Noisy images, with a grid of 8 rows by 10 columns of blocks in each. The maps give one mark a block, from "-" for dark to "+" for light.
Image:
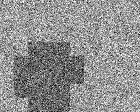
+ + + + + + + + + +
+ + + + + + + + + +
+ + + + + + + + + +
+ + - - - + + + + +
+ - - - - - + + + +
+ - - - - - + + + +
+ - - - - + + + + +
+ + - - - + + + + +
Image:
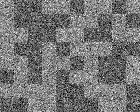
+ - - + + - + + - +
+ - - - - + + - + -
+ + - - + + - - + +
+ - - + - + + + - -
+ + - + + - + - - +
- + - + - + + - - +
+ + + + - - + + + -
- - + + - - - + + -
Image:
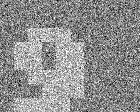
- - - - - - - - - -
- - - - - - - - - -
- - + + + - - - - -
- + + - + + - - - -
- + + - + + - - - -
- - + + + + - - - -
- - - + + + - - - -
- + + + + - - - - -
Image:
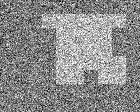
- - - - - - - - - -
- - - + + + + + + -
- - - - + + + + - -
- - - - + + + + - -
- - - - + + + + + -
- - - - + + - + + -
- - - - - - - - - -
- - - - - - - - - -
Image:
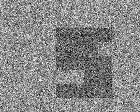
+ + + + + + + + + +
+ + + + + + + + + +
+ + + + - - - - + +
+ + + + - - - + + +
+ + + + - - - - + +
+ + + + + + - - + +
+ + + + - - - - + +
+ + + + + + + + + +
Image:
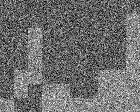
- - - - - - - - - -
- - - - - - - - - +
- - + - - - - - - +
- - + - - - - - - +
- - + - - - - - - +
- + + - - - - + + +
- + - + + - - + + +
+ - - + + + + + + +
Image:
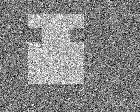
- - - - - - - - - -
- - + + + + - - - -
- - - + + - - - - -
- - + + + + - - - -
- - + + + + - - - -
- - + + + + - - - -
- - - - - - - - - -
- - - - - - - - - -
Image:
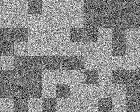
+ + - + + + - - - -
+ + + + + + - - - -
- - + + + - - + - +
- + + + + + + + - +
+ - - - - - + + + +
- - - + + + - + - -
- - - + - + + + + -
+ - + - + + + - + -
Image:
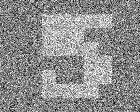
- - - - - - - - - -
- - - + + + + + - -
- - - + + + - - - -
- - - + + + + - - -
- - - - - - + + - -
- - - + - - + + - -
- - - + + + + - - -
- - - - - - - - - -
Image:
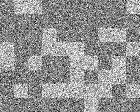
- + + - - - - - - +
- - - - - - - - - -
- - - + - - - + + -
+ - - + + + - - - +
+ - + - - + + - + -
- - - - - + - + + -
- + - + + + + + - +
- - - - - - + - - -
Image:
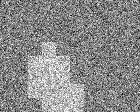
- - - - - - - - - -
- - - - - - - - - -
- - - - - - - - - -
- - - + - - - - - -
- - + + + - - - - -
- - + + + - - - - -
- - + + + + - - - -
- - - + + + - - - -
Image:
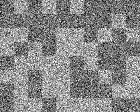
- + - + - + - - - -
- - - - - - - - + -
+ + - - + + - + - +
+ - + - + + + - - -
- + + + + - + - - +
+ + - + + - - + - +
- + - + + - - - + +
- + + - + + + + - -
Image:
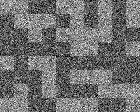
+ + - - + + - + - +
- + + + - + - + - +
- - + - + + + + - -
- - - - - + + - - +
+ - + + - - - - - -
- - - + - + + + - -
- + - + - - - + + +
+ + - - + + + - - +
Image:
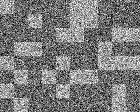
+ - - - - + + - - -
- - + - - + + - - -
- - - - + + - - + +
- + + - - - - + - -
+ - - - + - - + + +
- + - + - + + - - -
+ - - - + - - - + -
- + - - - - - - + -
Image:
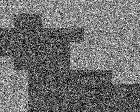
+ + + + + + + + + +
+ - - + + + + + + +
- - - - - - + + + +
- - - - - + + + + +
+ - - - - + + + + +
+ + - - - - - - + +
+ + - - - - - - - -
+ + - - - - - - - -
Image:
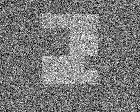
- - - - - - - - - -
- - - + + + + - - -
- - - - - + + - - -
- - - - - + + - - -
- - - + + + - - - -
- - - + + + + - - -
- - - - - - - - - -
- - - - - - - - - -
